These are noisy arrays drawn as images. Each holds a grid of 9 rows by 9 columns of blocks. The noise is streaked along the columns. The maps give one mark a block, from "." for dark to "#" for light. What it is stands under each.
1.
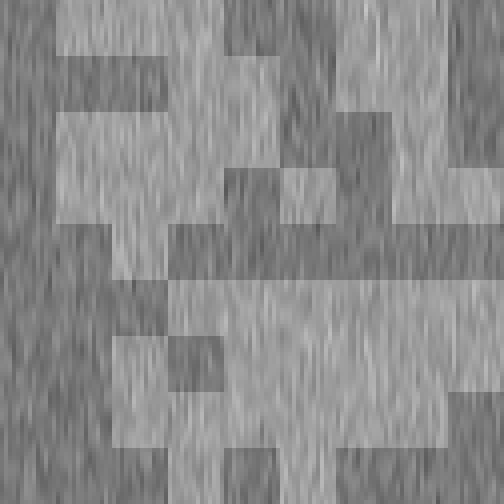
. # # # . . # # .
. . . # # . # # .
. # # # # . . # .
. # # # . # . # #
. . # . . . . . .
. . . # # # # # #
. . # . # # # # #
. . # # # # # # .
. . . # . # . . .
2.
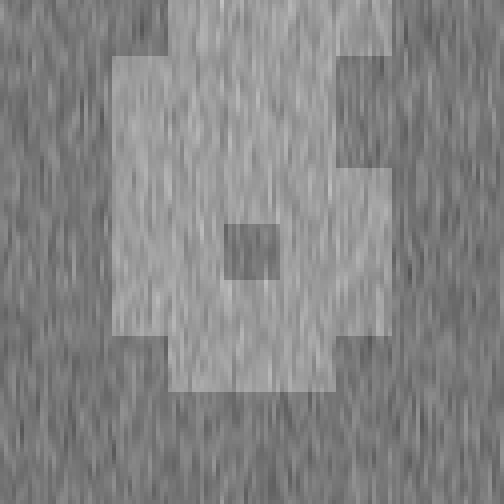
. . . # # # # . .
. . # # # # . . .
. . # # # # . . .
. . # # # # # . .
. . # # . # # . .
. . # # # # # . .
. . . # # # . . .
. . . . . . . . .
. . . . . . . . .
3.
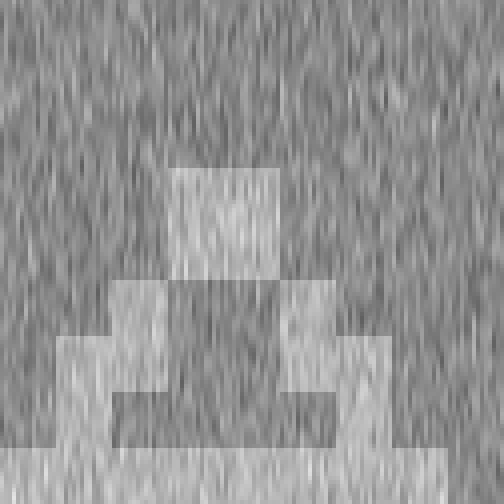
. . . . . . . . .
. . . . . . . . .
. . . . . . . . .
. . . # # . . . .
. . . # # . . . .
. . # . . # . . .
. # # . . # # . .
. # . . . . # . .
# # # # # # # # .
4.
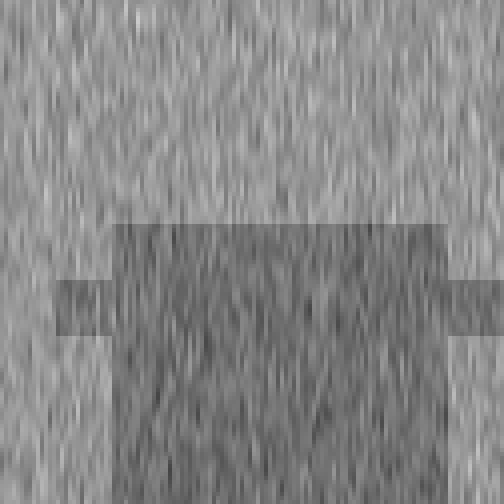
# # # # # # # # #
# # # # # # # # #
# # # # # # # # #
# # # # # # # # #
# # . . . . . . #
# . . . . . . . .
# # . . . . . . #
# # . . . . . . #
# # . . . . . . #
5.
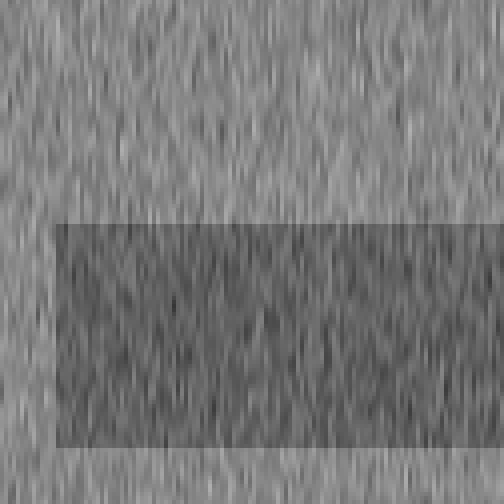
# # # # # # # # #
# # # # # # # # #
# # # # # # # # #
# # # # # # # # #
# . . . . . . . .
# . . . . . . . .
# . . . . . . . .
# . . . . . . . .
# # # # # # # # #
